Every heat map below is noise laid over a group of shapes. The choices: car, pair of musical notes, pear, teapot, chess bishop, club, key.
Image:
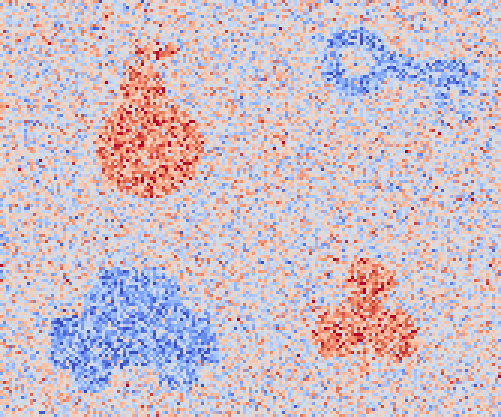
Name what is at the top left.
pear
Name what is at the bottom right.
club
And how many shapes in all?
4
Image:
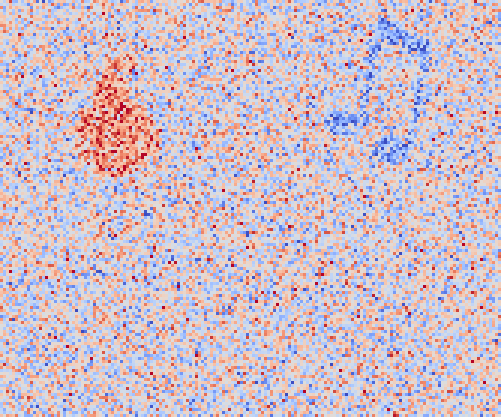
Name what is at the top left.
pear
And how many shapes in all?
2
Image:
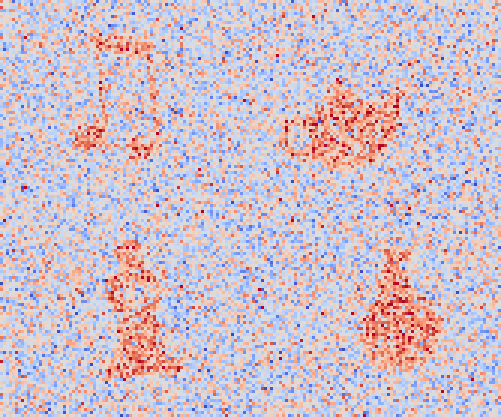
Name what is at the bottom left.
chess bishop
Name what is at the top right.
teapot
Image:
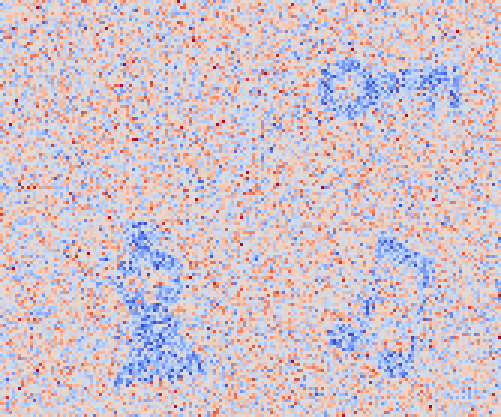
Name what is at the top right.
key
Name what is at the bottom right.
pair of musical notes
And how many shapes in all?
3
